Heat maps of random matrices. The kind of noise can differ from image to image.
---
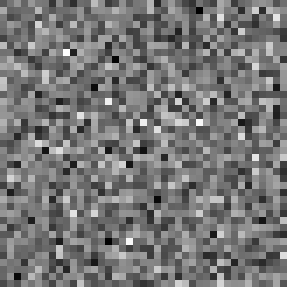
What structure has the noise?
independent entries
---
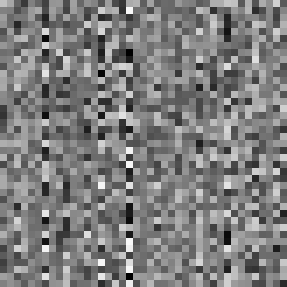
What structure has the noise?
columns of uneven size
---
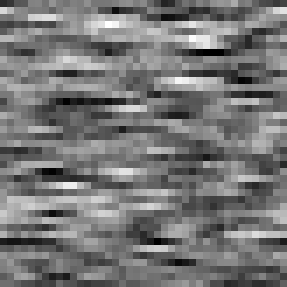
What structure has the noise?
streaked along the rows
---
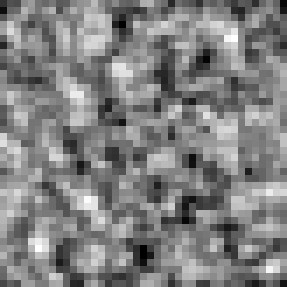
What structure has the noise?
blotchy
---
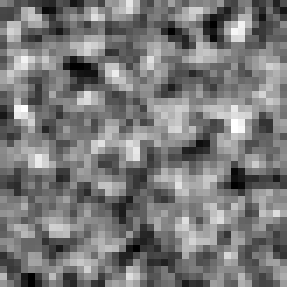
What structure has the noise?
blotchy
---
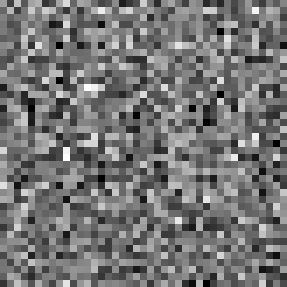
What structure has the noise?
low rank plus noise
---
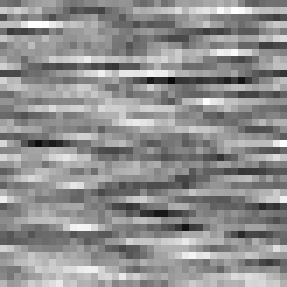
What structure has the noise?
streaked along the rows
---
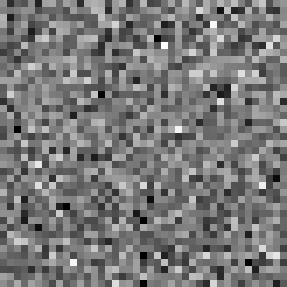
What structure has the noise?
independent entries
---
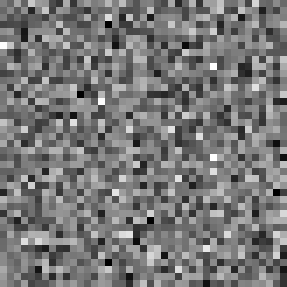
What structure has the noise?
independent entries
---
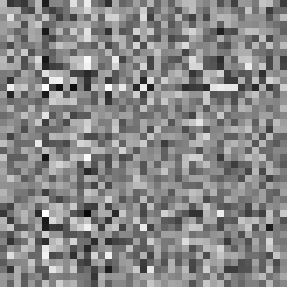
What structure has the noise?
low rank plus noise
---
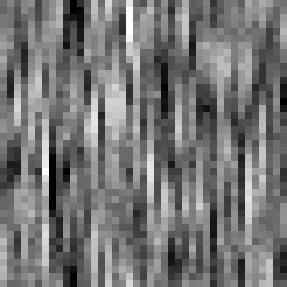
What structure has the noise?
streaked along the columns
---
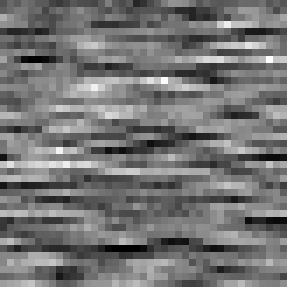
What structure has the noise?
streaked along the rows
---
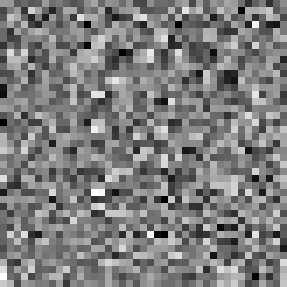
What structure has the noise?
low rank plus noise
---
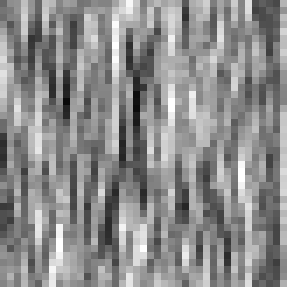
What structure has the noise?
streaked along the columns
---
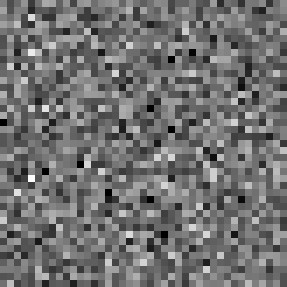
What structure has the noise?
independent entries
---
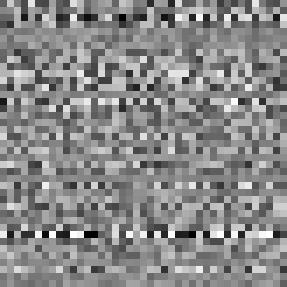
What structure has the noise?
rows of uneven size
